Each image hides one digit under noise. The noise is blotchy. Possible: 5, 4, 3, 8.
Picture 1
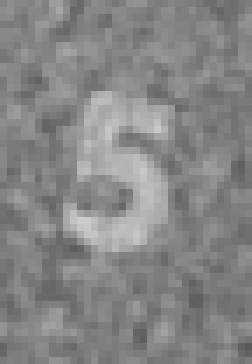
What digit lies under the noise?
5
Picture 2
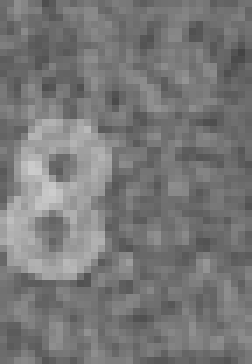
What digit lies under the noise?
8
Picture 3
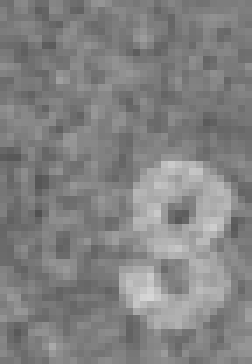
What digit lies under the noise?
8
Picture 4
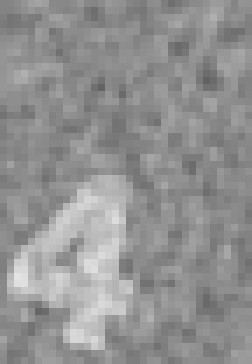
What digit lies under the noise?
4
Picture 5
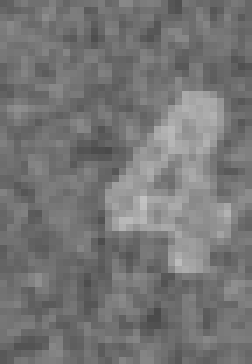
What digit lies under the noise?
4
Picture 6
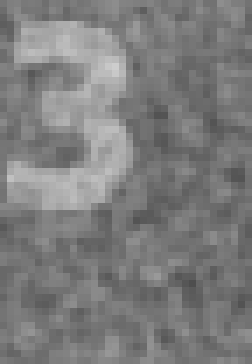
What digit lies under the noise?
3
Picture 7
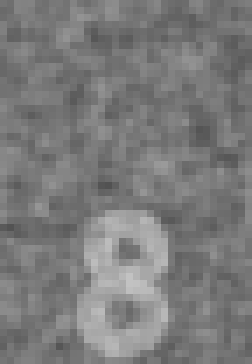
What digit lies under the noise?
8
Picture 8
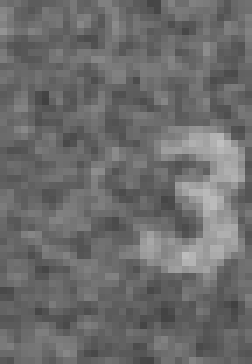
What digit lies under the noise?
3
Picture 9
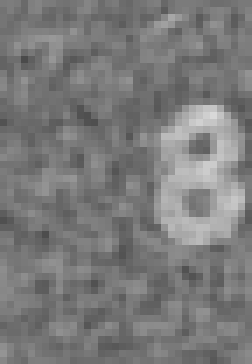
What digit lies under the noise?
8
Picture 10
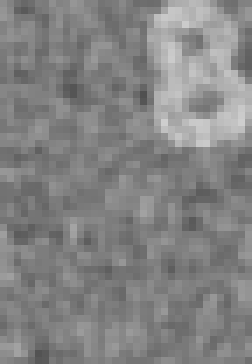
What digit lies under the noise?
8
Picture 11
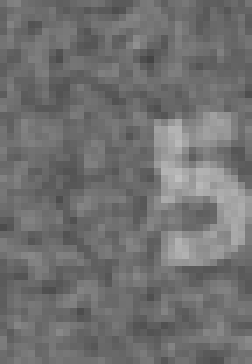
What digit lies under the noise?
5
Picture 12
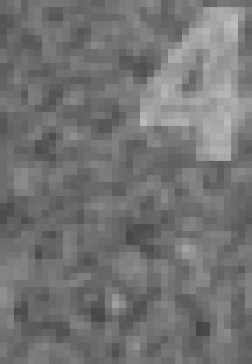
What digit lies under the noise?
4
